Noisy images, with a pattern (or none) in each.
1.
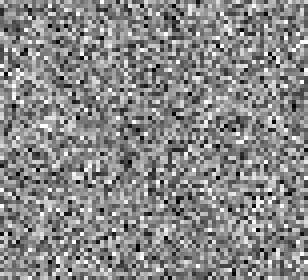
only noise
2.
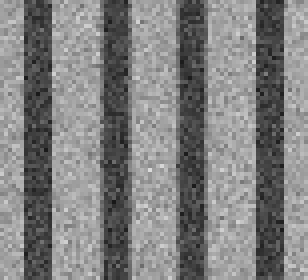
vertical stripes
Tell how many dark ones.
4
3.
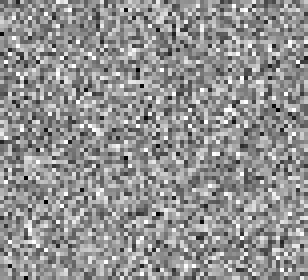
only noise
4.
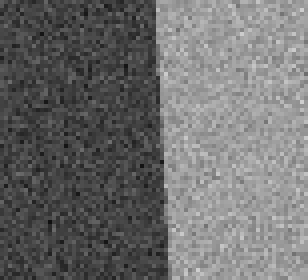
a sharp edge
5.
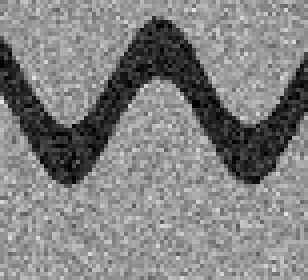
a wavy band
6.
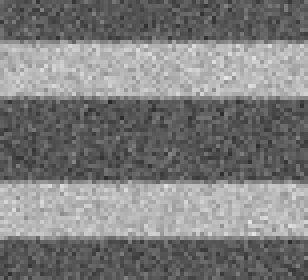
horizontal stripes
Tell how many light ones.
2
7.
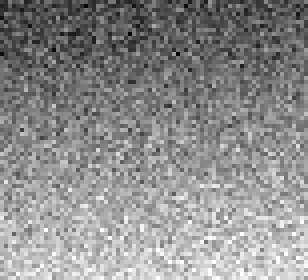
a smooth slope
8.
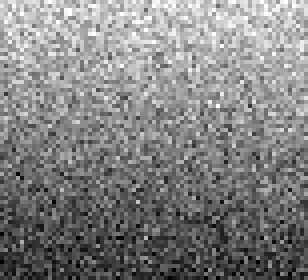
a smooth slope
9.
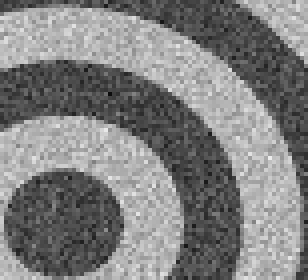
rings round one point
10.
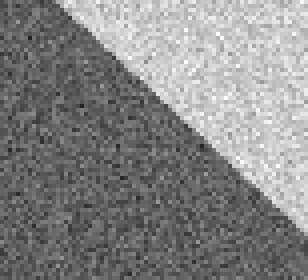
a sharp edge
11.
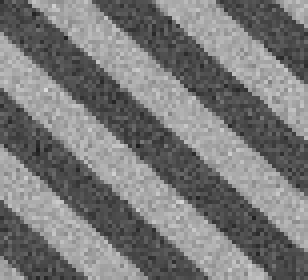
diagonal stripes
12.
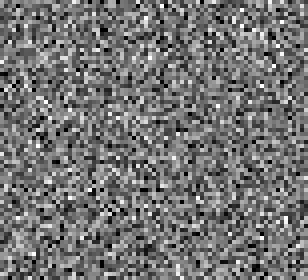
only noise
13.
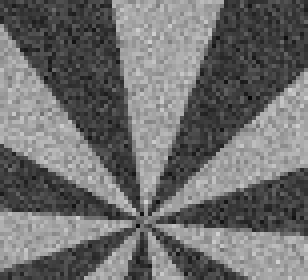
spokes from one point
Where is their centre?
bottom middle
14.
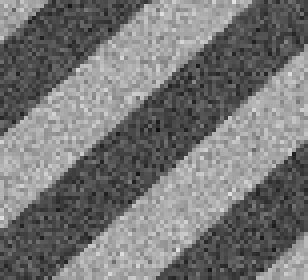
diagonal stripes
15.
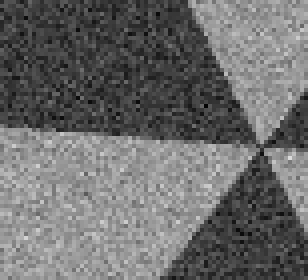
spokes from one point
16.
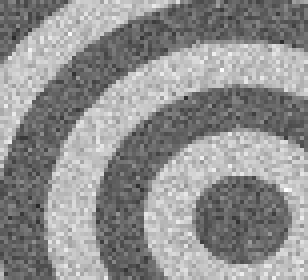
rings round one point
